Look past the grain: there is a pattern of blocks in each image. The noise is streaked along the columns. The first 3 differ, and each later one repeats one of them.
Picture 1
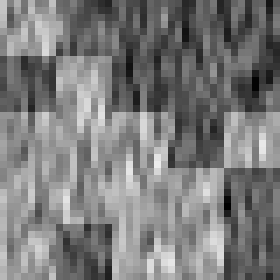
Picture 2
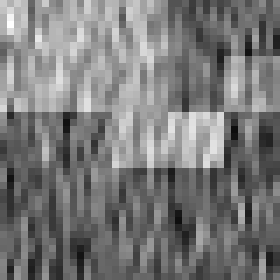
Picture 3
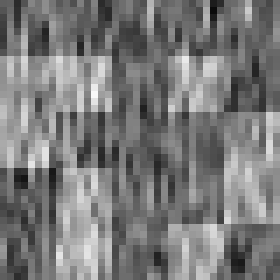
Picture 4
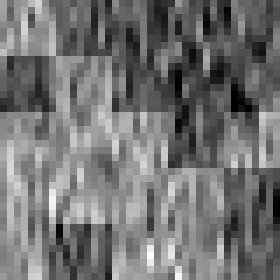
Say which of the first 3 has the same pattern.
1
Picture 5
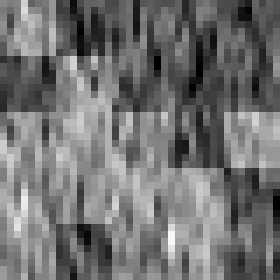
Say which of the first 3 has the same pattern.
1
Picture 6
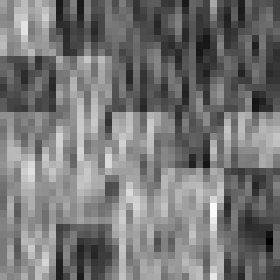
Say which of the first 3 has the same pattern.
1
